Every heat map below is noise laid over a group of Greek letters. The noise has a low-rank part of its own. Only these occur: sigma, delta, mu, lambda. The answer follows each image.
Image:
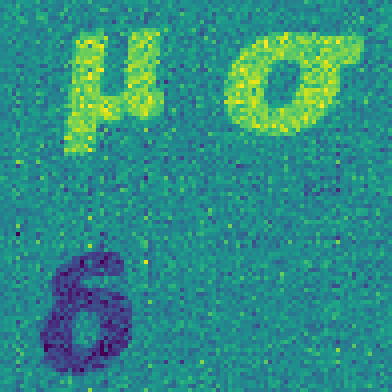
top left: light mu; top right: light sigma; bottom left: dark delta
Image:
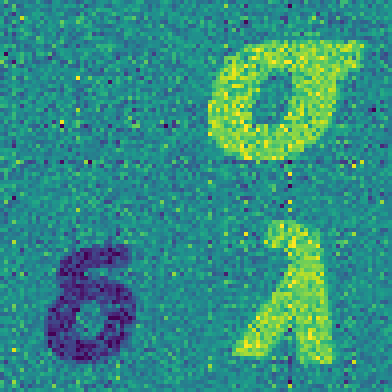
top right: light sigma; bottom left: dark delta; bottom right: light lambda
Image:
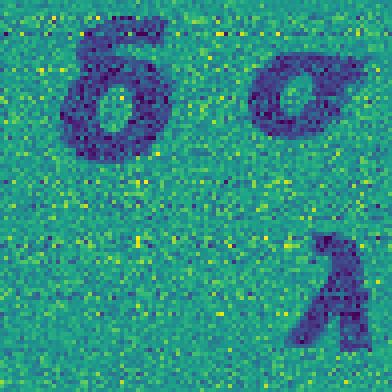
top left: dark delta; top right: dark sigma; bottom right: dark lambda
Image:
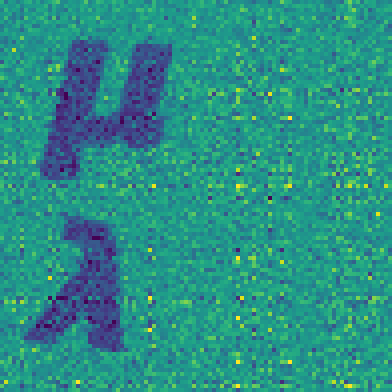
top left: dark mu; bottom left: dark lambda
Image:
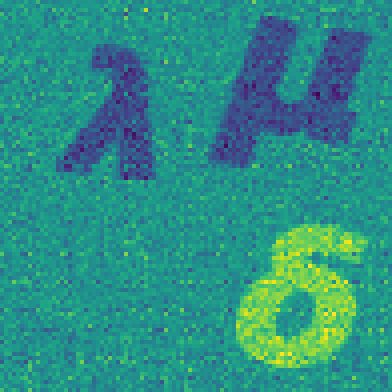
top left: dark lambda; top right: dark mu; bottom right: light delta
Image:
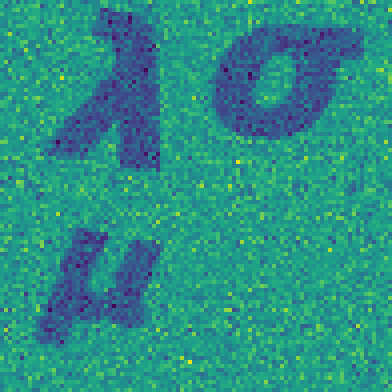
top left: dark lambda; top right: dark sigma; bottom left: dark mu
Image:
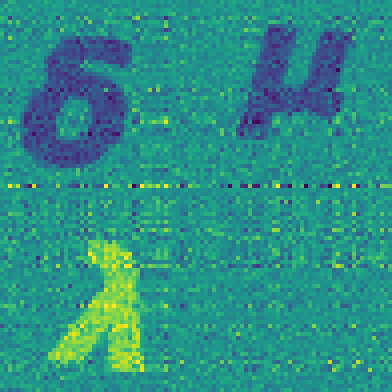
top left: dark delta; top right: dark mu; bottom left: light lambda
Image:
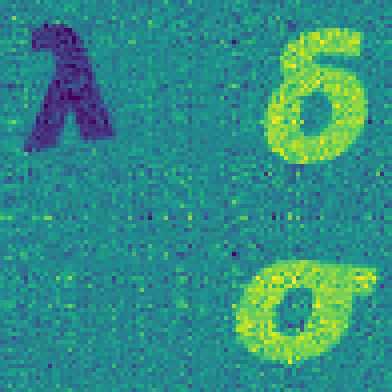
top left: dark lambda; top right: light delta; bottom right: light sigma
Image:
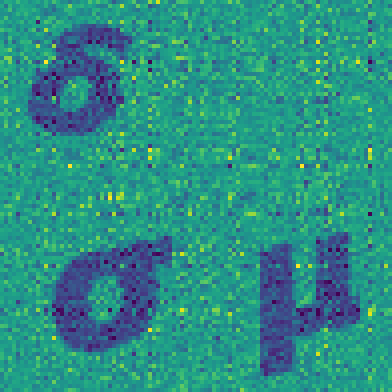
top left: dark delta; bottom left: dark sigma; bottom right: dark mu
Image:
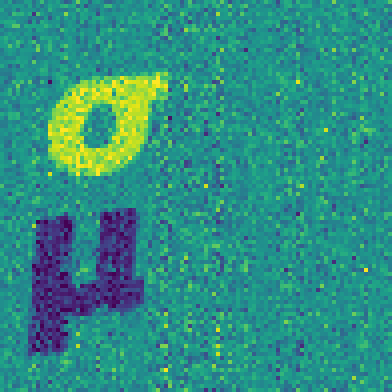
top left: light sigma; bottom left: dark mu
